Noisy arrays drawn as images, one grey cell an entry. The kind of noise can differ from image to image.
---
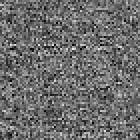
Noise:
low rank plus noise
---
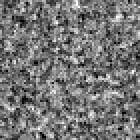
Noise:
blotchy
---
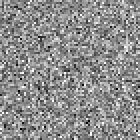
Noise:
independent entries
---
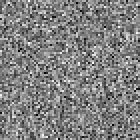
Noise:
independent entries
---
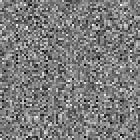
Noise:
low rank plus noise
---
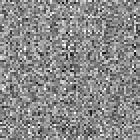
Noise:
low rank plus noise
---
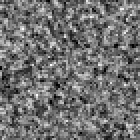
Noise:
blotchy
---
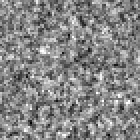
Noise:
blotchy
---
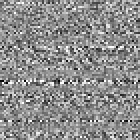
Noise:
rows of uneven size
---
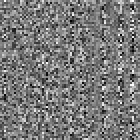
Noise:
columns of uneven size
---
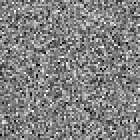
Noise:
independent entries
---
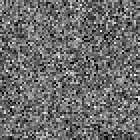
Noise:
independent entries
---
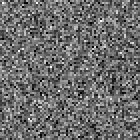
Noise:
independent entries
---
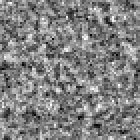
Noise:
blotchy
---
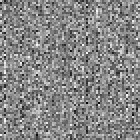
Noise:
columns of uneven size
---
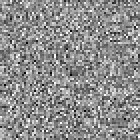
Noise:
low rank plus noise
